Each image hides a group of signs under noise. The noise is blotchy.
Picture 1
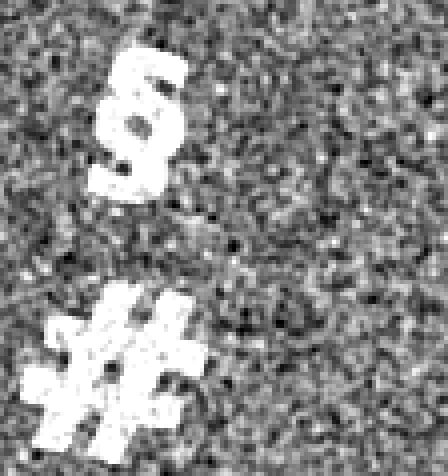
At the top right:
nothing
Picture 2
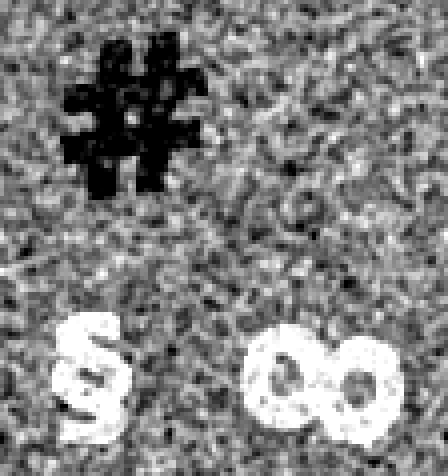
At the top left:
hash sign
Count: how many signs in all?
3
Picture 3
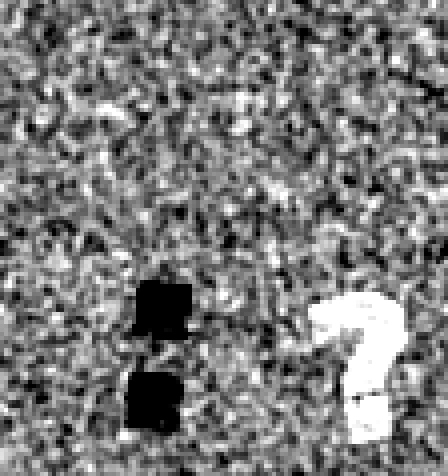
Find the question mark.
bottom right
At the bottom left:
colon
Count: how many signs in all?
2
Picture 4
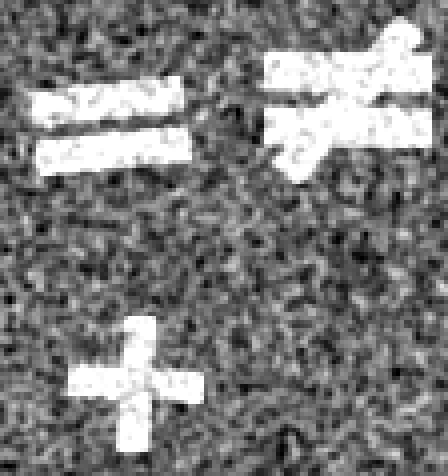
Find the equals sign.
top left
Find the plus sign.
bottom left
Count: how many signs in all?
3
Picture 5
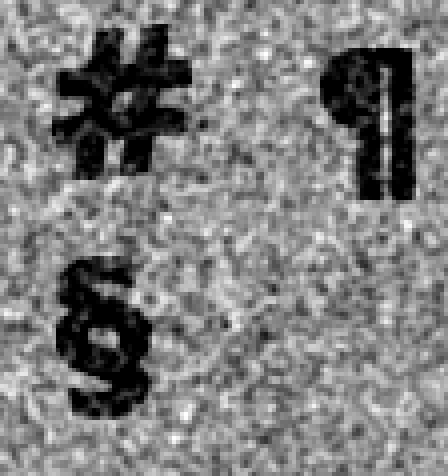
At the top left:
hash sign
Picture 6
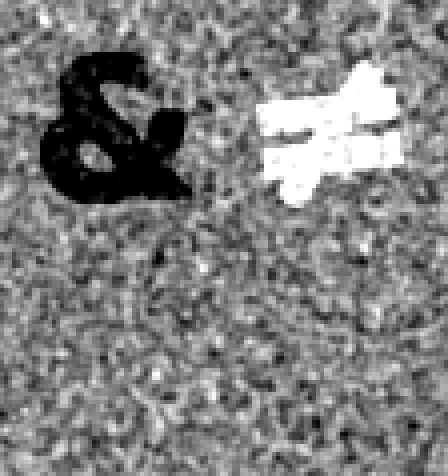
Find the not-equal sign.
top right
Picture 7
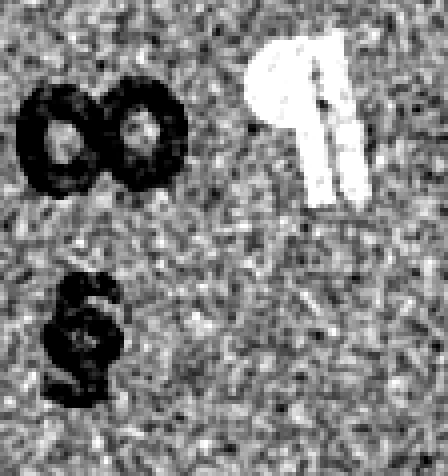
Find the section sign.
bottom left
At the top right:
pilcrow
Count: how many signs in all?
3
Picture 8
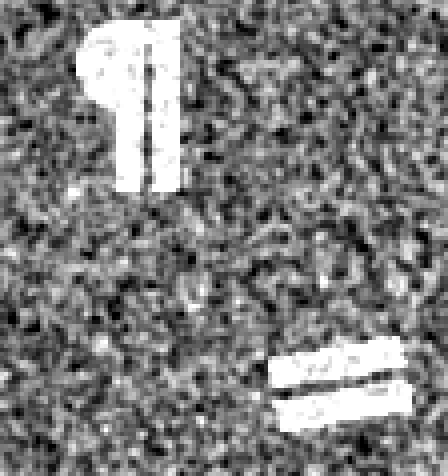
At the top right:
nothing
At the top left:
pilcrow
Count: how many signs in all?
2
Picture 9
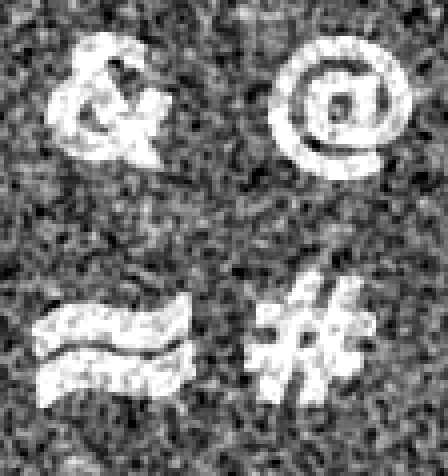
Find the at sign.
top right
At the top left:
ampersand
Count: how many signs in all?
4
